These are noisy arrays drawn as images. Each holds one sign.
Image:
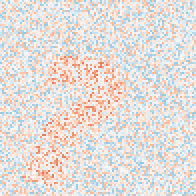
question mark
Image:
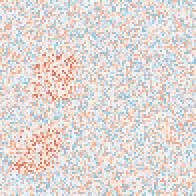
colon
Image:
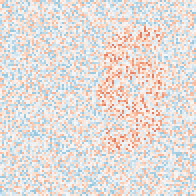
section sign
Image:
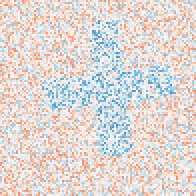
plus sign
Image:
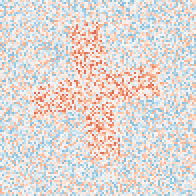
plus sign
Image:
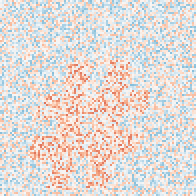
hash sign
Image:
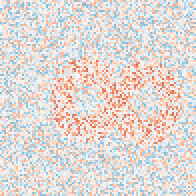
infinity sign
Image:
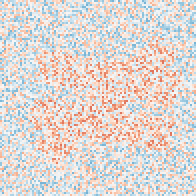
not-equal sign
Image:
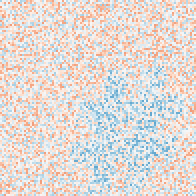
hash sign
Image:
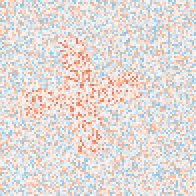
plus sign
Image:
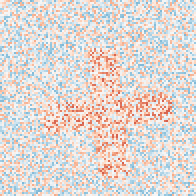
plus sign
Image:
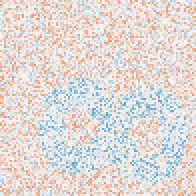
infinity sign
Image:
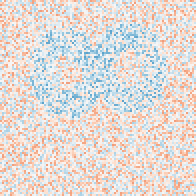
infinity sign
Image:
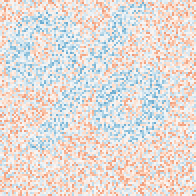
percent sign
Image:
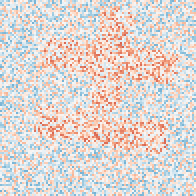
plus-minus sign
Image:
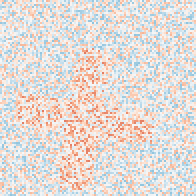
plus sign
